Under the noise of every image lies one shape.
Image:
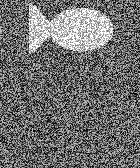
light fish
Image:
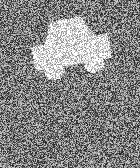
light car
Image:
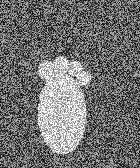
light footprint
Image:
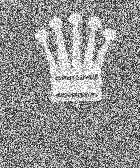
light chess queen
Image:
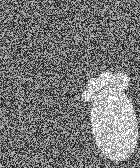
light footprint
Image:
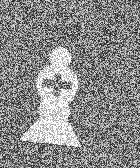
light chess bishop
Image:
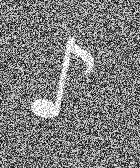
light musical note
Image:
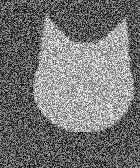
light cat's head
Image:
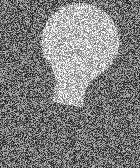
light light bulb
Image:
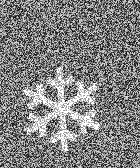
light snowflake
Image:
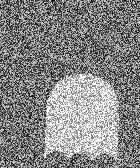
light ghost
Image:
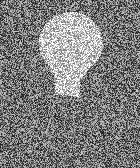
light light bulb
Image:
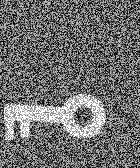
light key
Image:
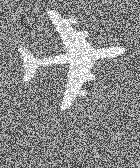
light airplane
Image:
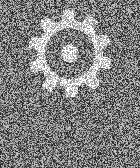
light gear
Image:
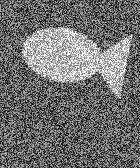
light fish
